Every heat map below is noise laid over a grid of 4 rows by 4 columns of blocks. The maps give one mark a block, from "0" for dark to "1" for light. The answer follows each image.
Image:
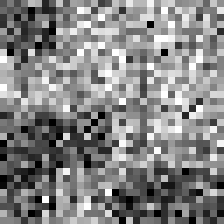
0 1 1 1
1 1 1 1
0 0 1 1
0 1 0 0
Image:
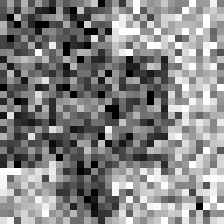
0 0 1 1
0 0 0 1
0 0 0 1
1 0 1 1
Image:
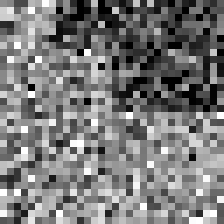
1 0 0 0
1 1 0 0
1 1 1 1
1 1 1 1
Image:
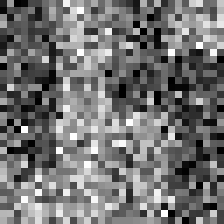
0 1 0 1
0 1 0 0
0 1 1 0
1 1 1 0
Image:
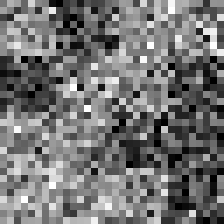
1 0 1 1
0 1 1 0
1 1 0 0
1 1 1 0
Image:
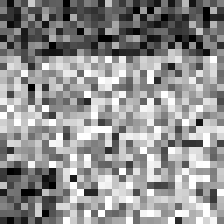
0 0 0 0
1 1 1 1
1 1 1 1
0 1 1 1
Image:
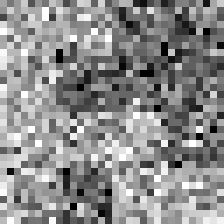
1 1 0 0
1 0 0 0
1 1 1 0
1 0 1 1
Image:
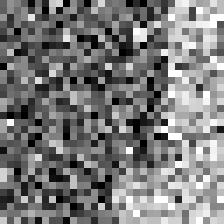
0 0 0 1
0 0 0 1
0 0 0 1
0 0 1 1
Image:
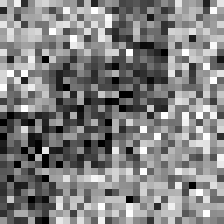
1 1 0 1
1 0 0 1
0 0 1 1
0 1 1 1
